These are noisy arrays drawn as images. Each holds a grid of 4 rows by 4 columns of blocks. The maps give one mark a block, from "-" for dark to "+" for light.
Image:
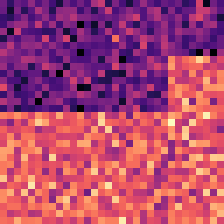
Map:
- - - -
- - - +
+ + + +
+ + + +
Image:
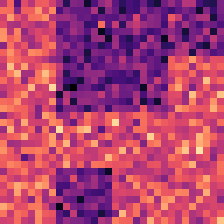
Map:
+ - - -
+ - - +
+ + + +
+ - + +
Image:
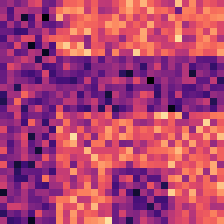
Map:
- + + +
- - - -
- + + +
- + - +
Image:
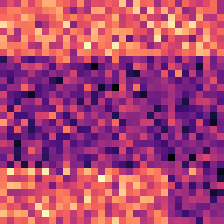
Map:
+ + + +
- - - -
- - - -
+ + + -
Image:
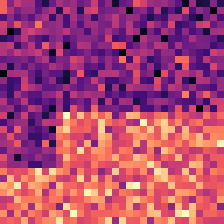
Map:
- - - -
- - - -
- + + +
+ + + +
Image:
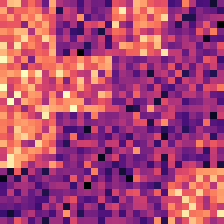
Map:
+ - + -
+ + - -
+ - - -
- - - +
